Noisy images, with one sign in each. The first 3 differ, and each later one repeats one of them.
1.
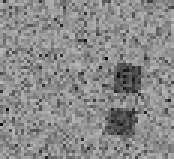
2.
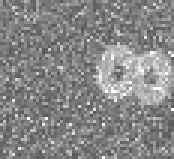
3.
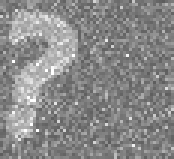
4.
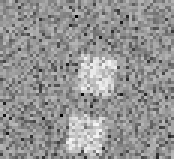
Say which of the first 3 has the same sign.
1
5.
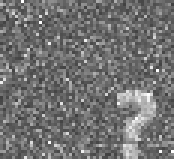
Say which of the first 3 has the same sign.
3
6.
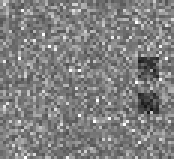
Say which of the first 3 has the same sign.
1
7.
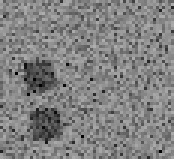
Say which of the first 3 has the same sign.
1
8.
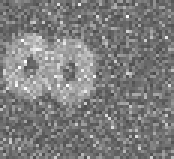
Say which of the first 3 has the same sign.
2
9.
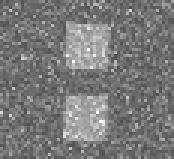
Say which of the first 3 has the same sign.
1
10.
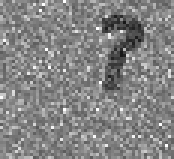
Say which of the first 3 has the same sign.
3
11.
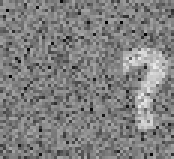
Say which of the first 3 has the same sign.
3
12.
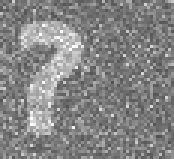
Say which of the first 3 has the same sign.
3
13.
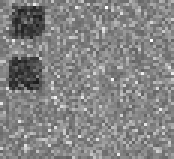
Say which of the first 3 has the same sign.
1
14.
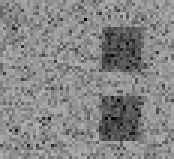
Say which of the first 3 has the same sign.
1
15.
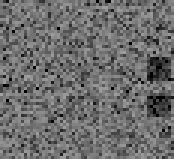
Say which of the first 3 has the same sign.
1
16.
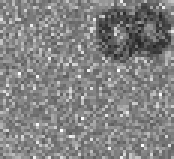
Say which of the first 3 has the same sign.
2
